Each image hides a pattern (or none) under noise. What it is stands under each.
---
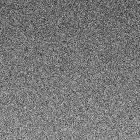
a smooth slope
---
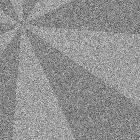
spokes from one point
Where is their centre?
top left
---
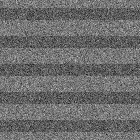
horizontal stripes
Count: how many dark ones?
5
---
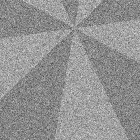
spokes from one point
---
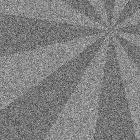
spokes from one point
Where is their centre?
top right
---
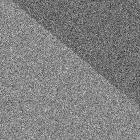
a sharp edge
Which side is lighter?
bottom left
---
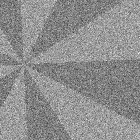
spokes from one point
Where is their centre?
middle left
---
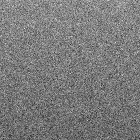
a smooth slope
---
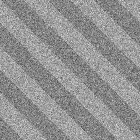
diagonal stripes
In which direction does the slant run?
top left to bottom right
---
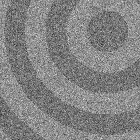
rings round one point
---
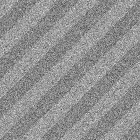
diagonal stripes
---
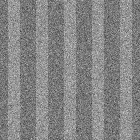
vertical stripes
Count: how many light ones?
5
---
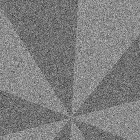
spokes from one point
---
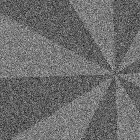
spokes from one point
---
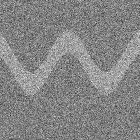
a wavy band
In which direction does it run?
left to right
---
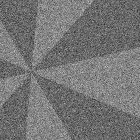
spokes from one point
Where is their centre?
middle left
